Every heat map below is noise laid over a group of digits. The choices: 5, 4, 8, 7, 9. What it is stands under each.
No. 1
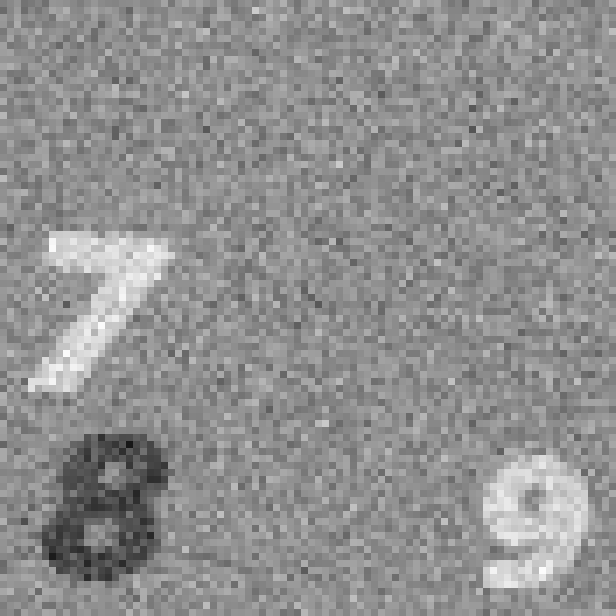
middle left: light 7; bottom left: dark 8; bottom right: light 9
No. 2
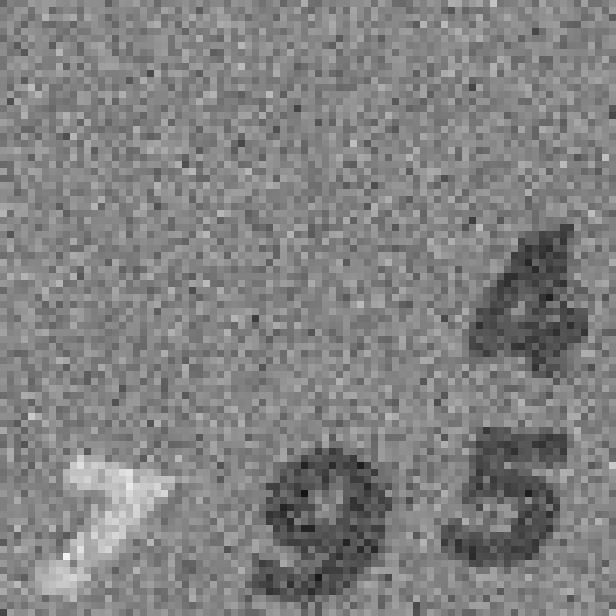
middle right: dark 4; bottom left: light 7; bottom middle: dark 9; bottom right: dark 5
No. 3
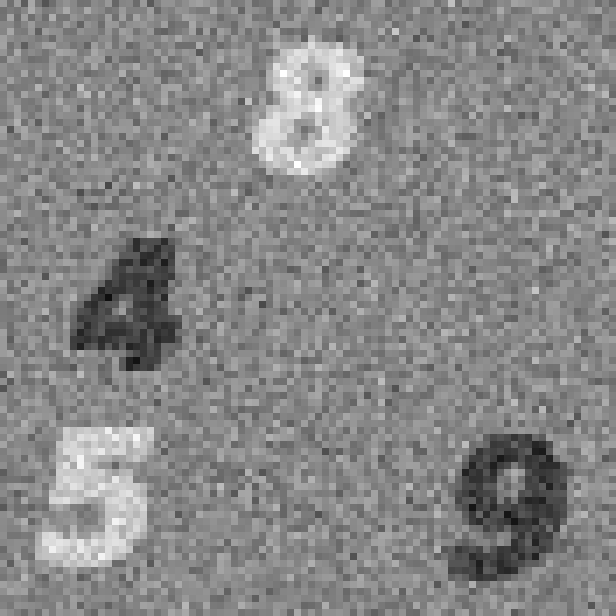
top middle: light 8; middle left: dark 4; bottom left: light 5; bottom right: dark 9
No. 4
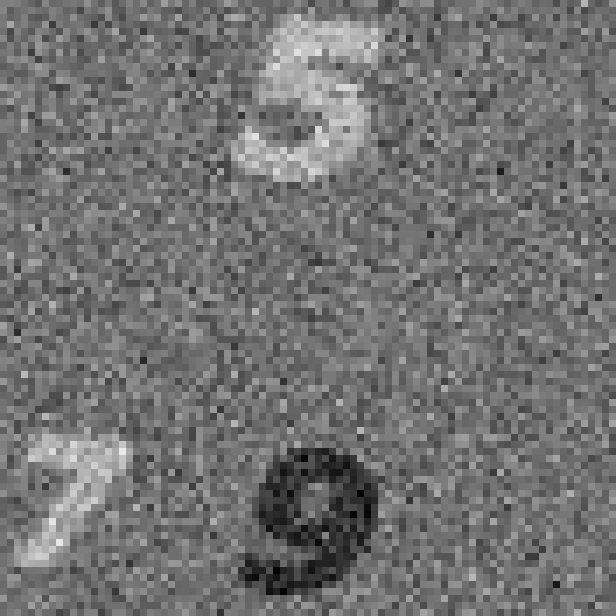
top middle: light 5; bottom left: light 7; bottom middle: dark 9
